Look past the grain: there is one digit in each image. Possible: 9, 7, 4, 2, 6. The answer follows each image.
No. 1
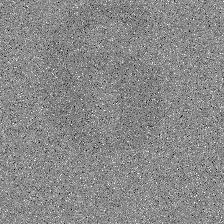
6
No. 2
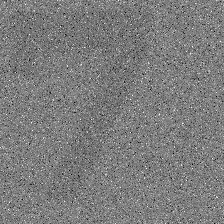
7
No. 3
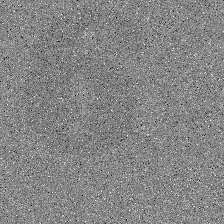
6
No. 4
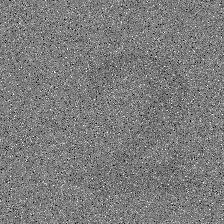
2
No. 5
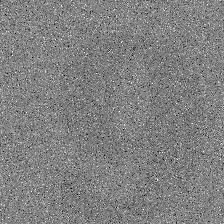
9
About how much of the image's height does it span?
nearly all
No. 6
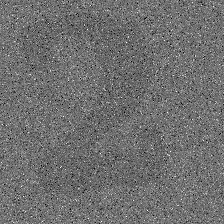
2
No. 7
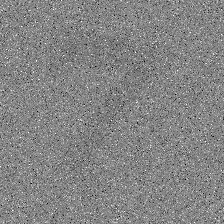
7
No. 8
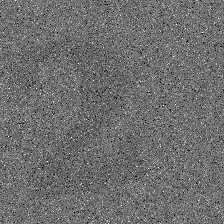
2
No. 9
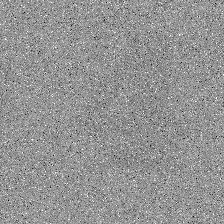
4
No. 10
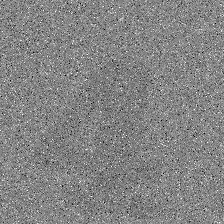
4
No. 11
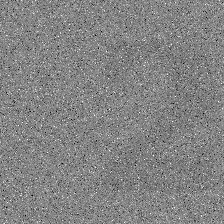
2
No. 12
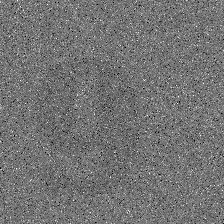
9
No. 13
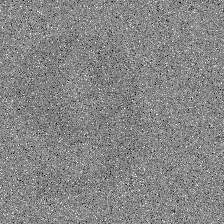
9
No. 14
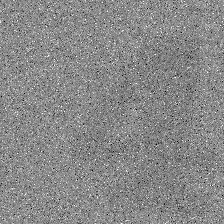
4
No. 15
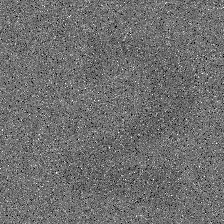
2
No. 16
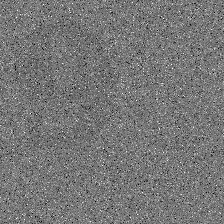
9
